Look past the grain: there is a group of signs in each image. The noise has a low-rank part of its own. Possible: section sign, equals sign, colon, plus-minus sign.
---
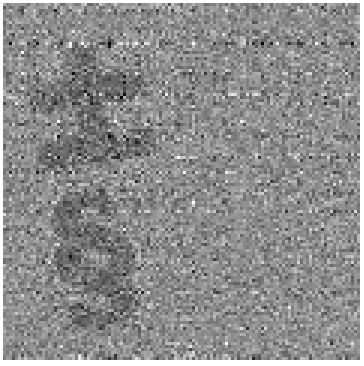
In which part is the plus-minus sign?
top left
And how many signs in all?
2
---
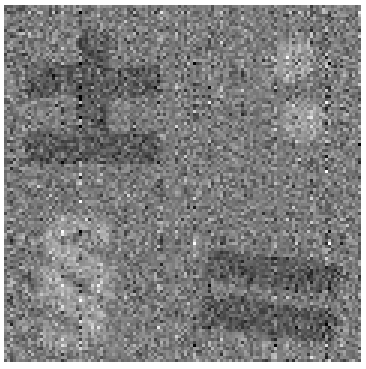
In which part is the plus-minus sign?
top left
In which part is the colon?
top right
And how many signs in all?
4
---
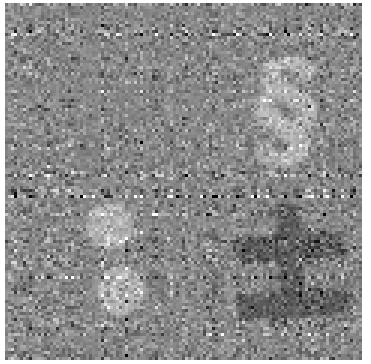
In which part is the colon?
bottom left
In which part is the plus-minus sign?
bottom right
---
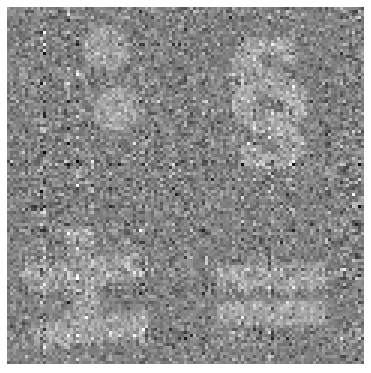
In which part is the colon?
top left
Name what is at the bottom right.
equals sign
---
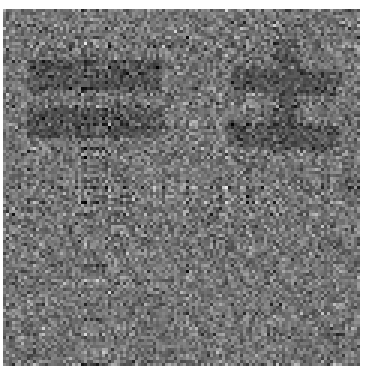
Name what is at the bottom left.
nothing
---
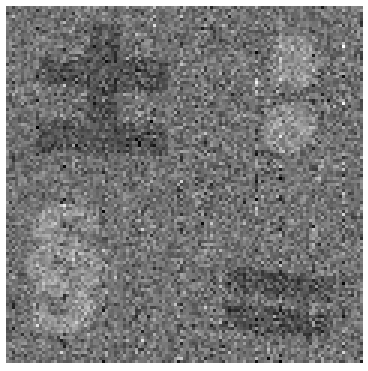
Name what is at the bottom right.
equals sign
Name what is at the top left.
plus-minus sign
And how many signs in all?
4
